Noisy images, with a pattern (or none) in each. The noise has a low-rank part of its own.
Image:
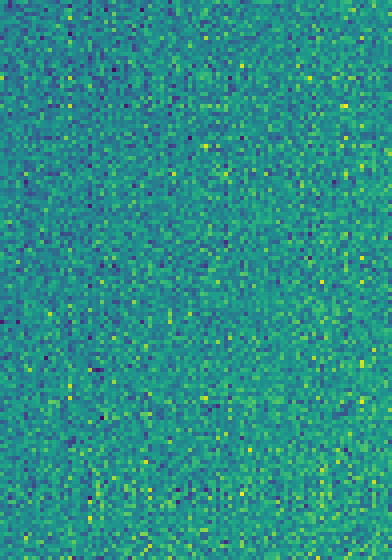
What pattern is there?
a smooth slope
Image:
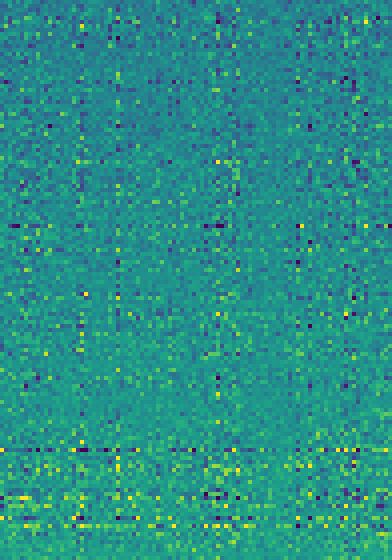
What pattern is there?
a smooth slope
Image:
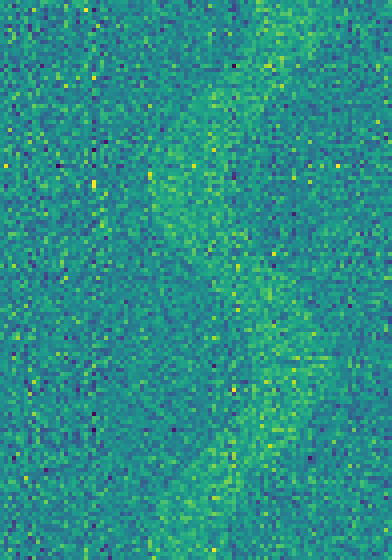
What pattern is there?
a wavy band
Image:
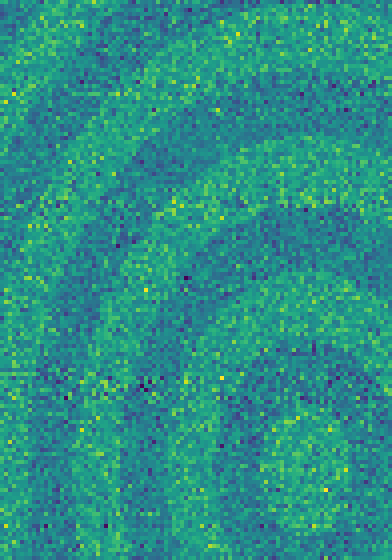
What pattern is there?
rings round one point
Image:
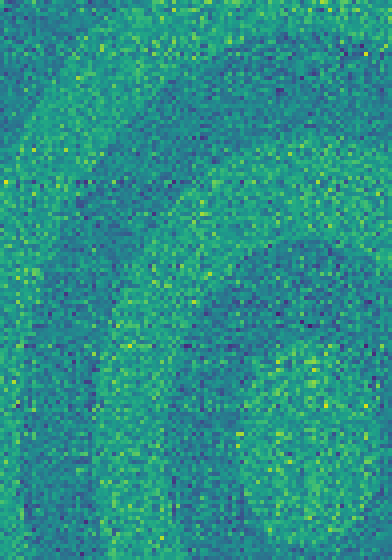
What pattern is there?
rings round one point
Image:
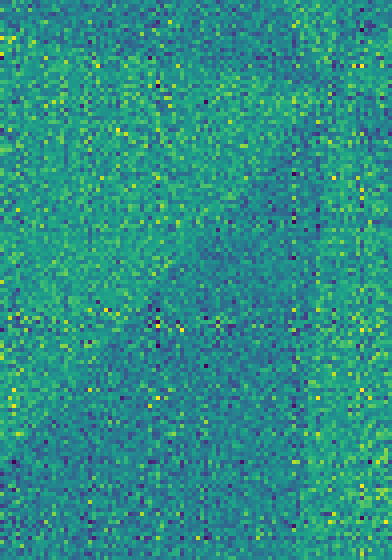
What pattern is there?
spokes from one point
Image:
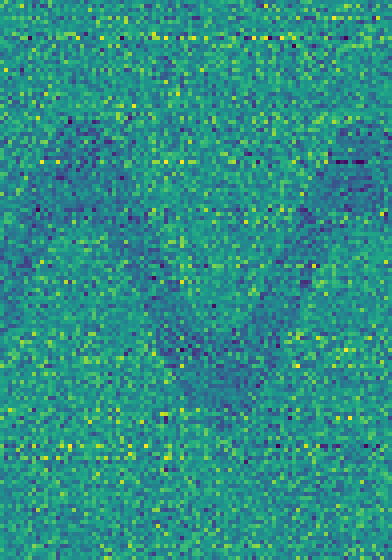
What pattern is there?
a wavy band
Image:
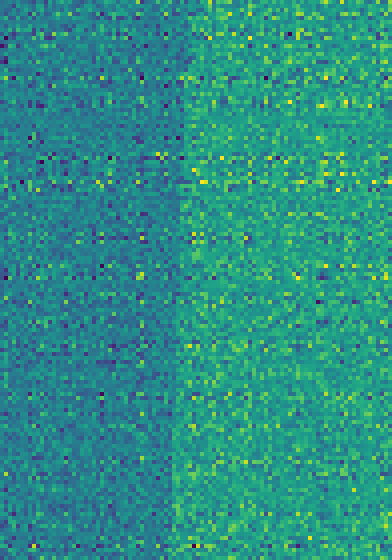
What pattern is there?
a sharp edge
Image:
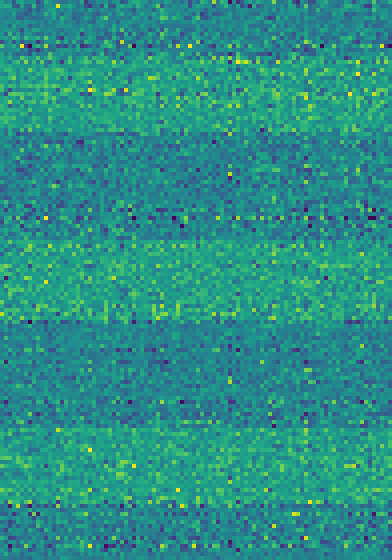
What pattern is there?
horizontal stripes
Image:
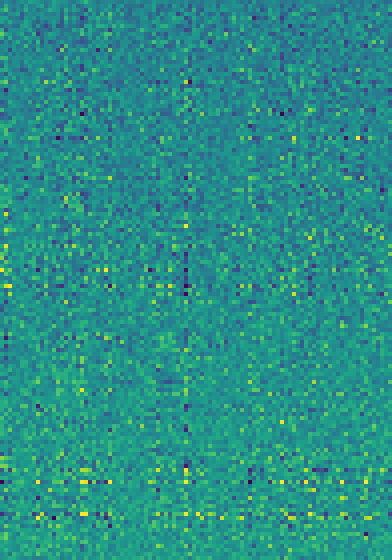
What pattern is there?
a smooth slope
